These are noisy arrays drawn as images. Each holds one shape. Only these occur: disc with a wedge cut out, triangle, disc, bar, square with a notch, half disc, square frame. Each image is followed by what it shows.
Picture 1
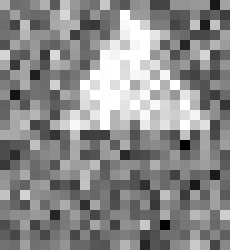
triangle
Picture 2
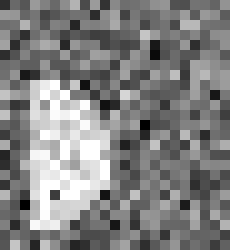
half disc
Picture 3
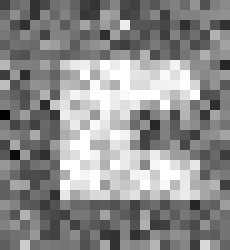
square with a notch
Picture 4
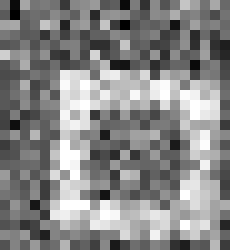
square frame
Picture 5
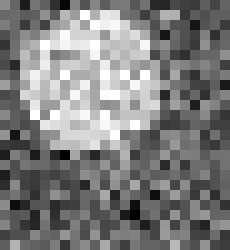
disc
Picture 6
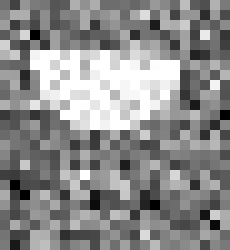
half disc
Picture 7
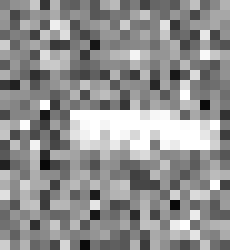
bar
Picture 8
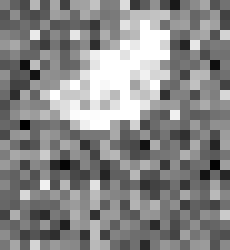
half disc
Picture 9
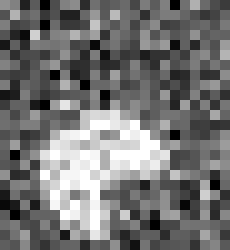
disc with a wedge cut out
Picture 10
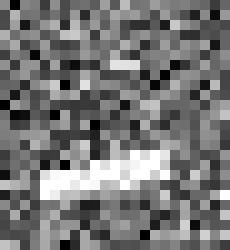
bar
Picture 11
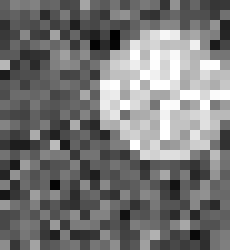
disc
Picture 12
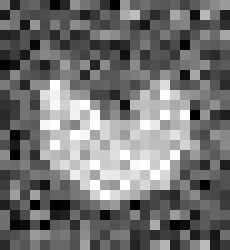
disc with a wedge cut out
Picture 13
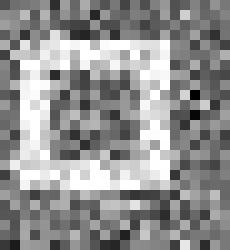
square frame
